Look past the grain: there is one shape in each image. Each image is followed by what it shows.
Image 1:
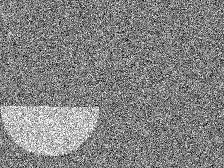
light half disc, bottom left
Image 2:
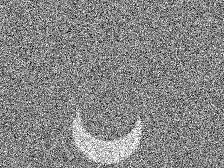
light crescent, bottom middle
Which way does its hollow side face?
up
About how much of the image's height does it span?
a third
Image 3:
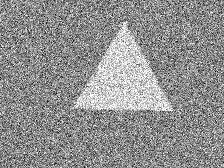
light triangle
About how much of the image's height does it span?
half
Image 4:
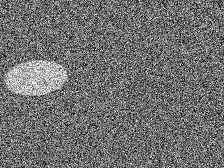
light ellipse, middle left
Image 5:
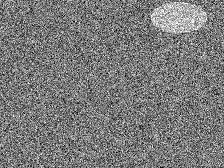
light ellipse, top right
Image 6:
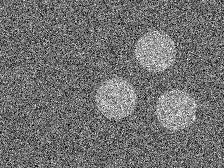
light three dots
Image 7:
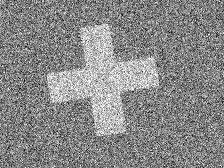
light cross
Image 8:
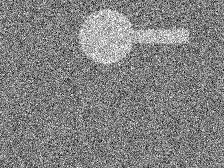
light lollipop
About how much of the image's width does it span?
half
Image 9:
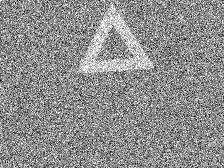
light triangle frame, top middle
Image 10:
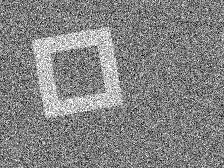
light square frame
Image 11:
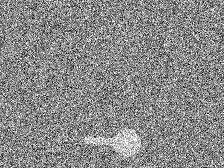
light lollipop, bottom middle
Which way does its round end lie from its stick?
right
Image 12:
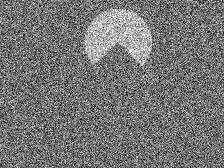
light disc with a wedge cut out, top middle
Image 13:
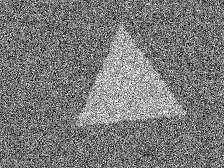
light triangle
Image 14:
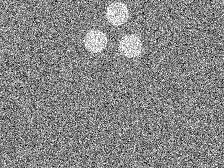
light three dots, top middle
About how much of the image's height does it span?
a third
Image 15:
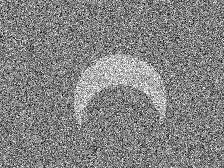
light crescent, centre
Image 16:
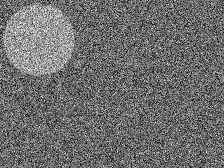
light disc, top left
